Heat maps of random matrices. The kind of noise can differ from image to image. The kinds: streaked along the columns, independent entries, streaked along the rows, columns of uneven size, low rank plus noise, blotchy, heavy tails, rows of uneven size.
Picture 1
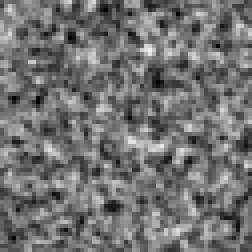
blotchy
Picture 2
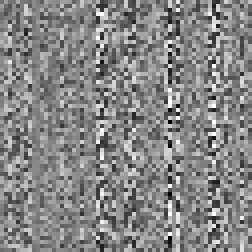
columns of uneven size
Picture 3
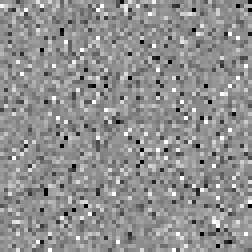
heavy tails
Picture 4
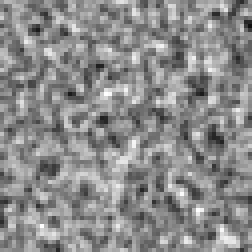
blotchy
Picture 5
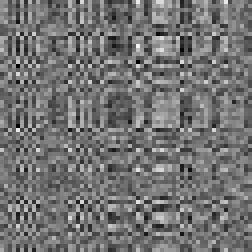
low rank plus noise
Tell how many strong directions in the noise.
one
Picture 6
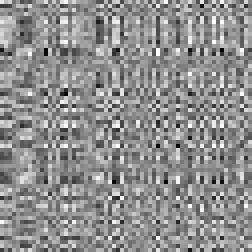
low rank plus noise
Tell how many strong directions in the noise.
one
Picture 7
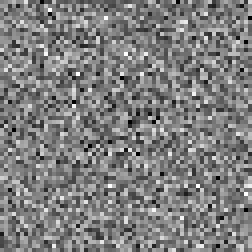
independent entries
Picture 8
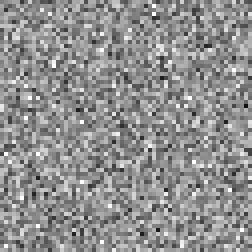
independent entries
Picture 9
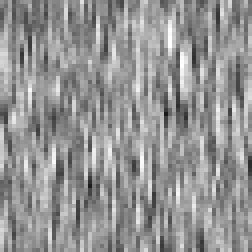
streaked along the columns
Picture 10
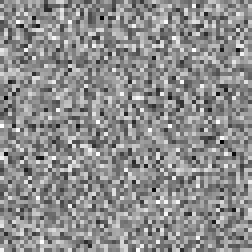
independent entries
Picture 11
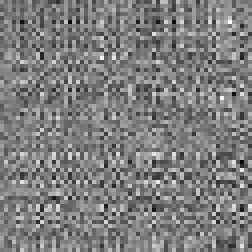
low rank plus noise
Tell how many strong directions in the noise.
two
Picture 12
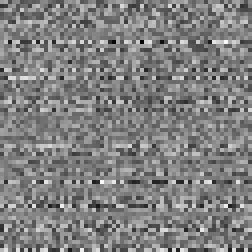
rows of uneven size
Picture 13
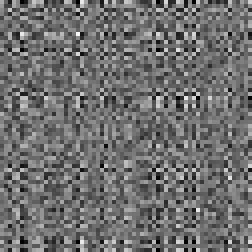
low rank plus noise
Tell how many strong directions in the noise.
one
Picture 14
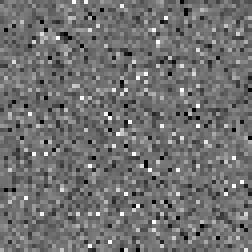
heavy tails
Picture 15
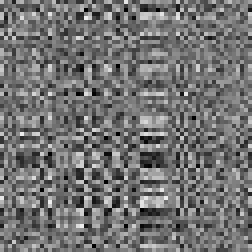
low rank plus noise
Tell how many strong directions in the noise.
one
